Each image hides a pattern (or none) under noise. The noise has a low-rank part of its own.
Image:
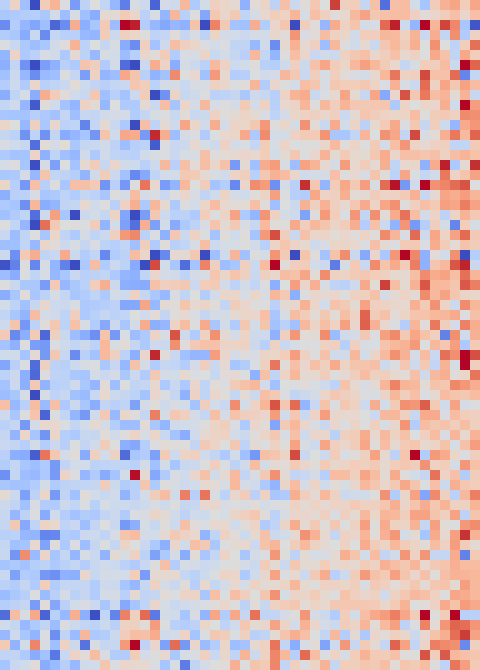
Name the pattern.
a smooth slope
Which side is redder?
right
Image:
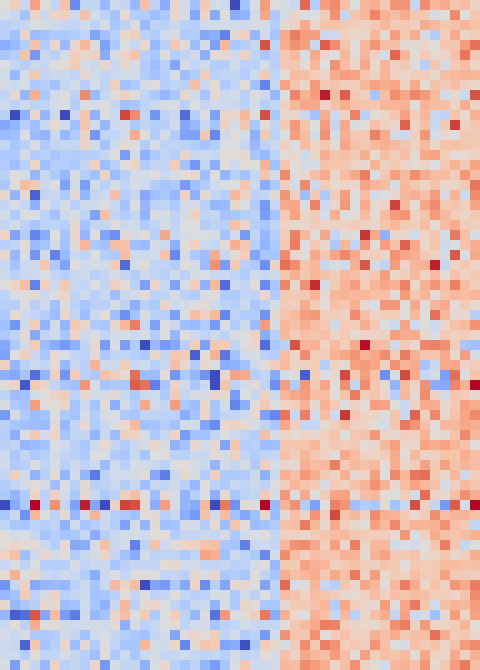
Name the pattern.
a sharp edge
